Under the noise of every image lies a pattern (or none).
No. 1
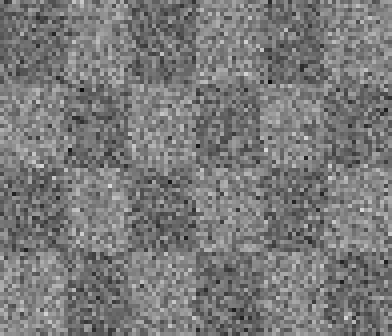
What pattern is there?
a checkerboard
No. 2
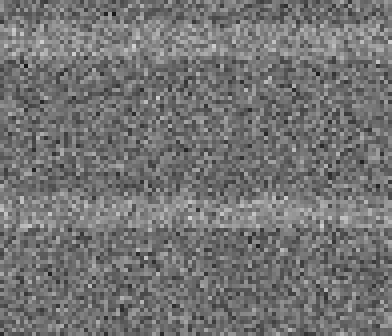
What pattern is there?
bands of rows
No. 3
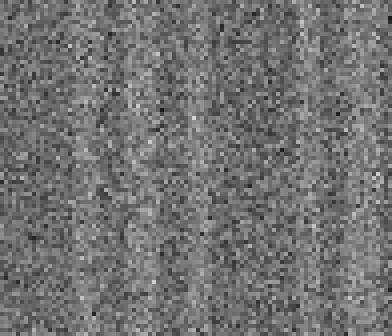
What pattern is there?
bands of columns
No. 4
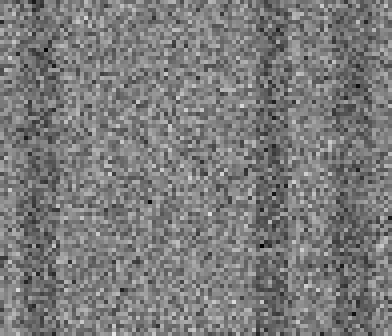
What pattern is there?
bands of columns
